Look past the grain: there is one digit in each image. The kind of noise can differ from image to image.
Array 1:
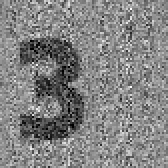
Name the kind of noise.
columns of uneven size
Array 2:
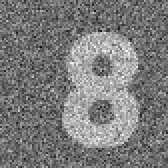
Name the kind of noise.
independent entries
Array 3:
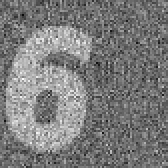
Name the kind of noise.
low rank plus noise
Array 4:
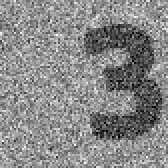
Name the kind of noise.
independent entries
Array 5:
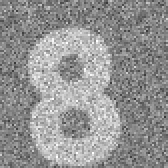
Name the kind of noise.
independent entries
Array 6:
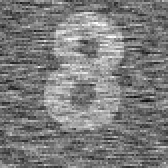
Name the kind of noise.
streaked along the rows
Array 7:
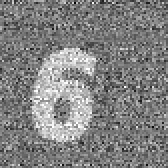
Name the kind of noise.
rows of uneven size
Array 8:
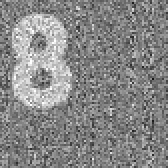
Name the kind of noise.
columns of uneven size
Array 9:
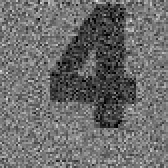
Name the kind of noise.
low rank plus noise
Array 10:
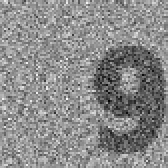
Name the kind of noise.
low rank plus noise
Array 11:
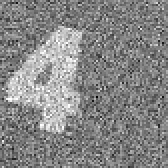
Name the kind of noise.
low rank plus noise
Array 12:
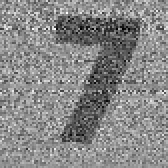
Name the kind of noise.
rows of uneven size
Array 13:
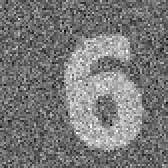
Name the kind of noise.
independent entries
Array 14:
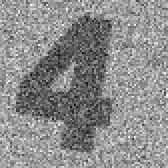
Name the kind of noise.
independent entries
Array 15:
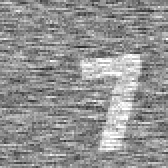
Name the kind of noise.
streaked along the rows
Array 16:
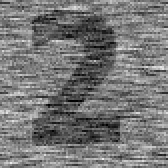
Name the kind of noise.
streaked along the rows
